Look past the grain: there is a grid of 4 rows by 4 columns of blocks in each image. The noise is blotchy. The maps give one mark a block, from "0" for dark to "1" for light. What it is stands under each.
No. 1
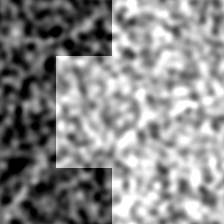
0 0 1 1
0 1 1 1
0 1 1 1
0 0 1 1
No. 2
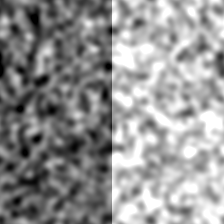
0 0 1 1
0 0 1 1
0 0 1 1
0 0 1 1
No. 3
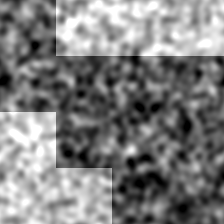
0 1 1 1
0 0 0 0
1 0 0 0
1 1 0 0
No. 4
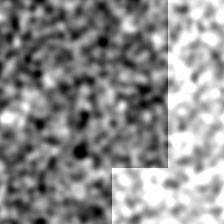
0 0 0 1
0 0 0 1
0 0 0 1
0 0 1 1
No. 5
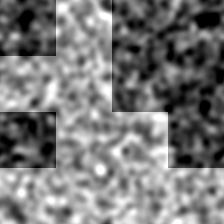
0 1 0 0
1 1 0 0
0 1 1 0
1 1 1 1
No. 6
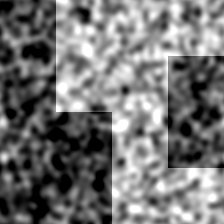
0 1 1 1
0 1 1 0
0 0 1 0
0 0 1 1
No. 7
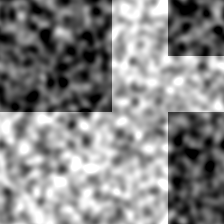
0 0 1 0
0 0 1 1
1 1 1 0
1 1 1 0
